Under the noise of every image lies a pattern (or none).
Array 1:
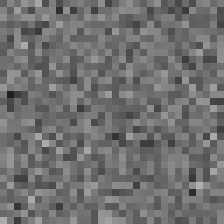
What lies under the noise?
only noise
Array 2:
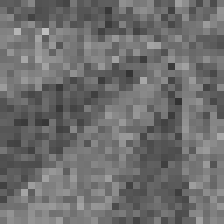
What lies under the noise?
spokes from one point
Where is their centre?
top right
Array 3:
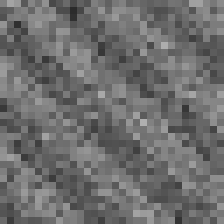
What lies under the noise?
diagonal stripes
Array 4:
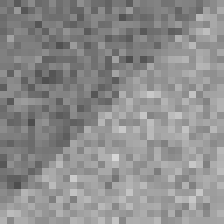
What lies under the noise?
a sharp edge
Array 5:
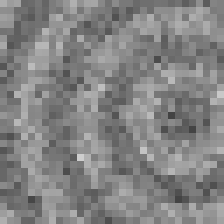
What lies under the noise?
rings round one point
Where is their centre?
middle right
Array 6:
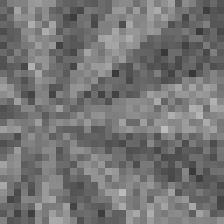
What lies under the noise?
spokes from one point
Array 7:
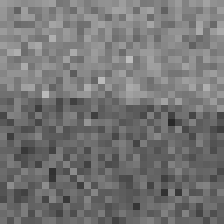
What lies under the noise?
a sharp edge
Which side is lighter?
top
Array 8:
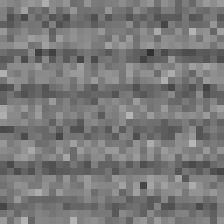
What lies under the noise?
horizontal stripes
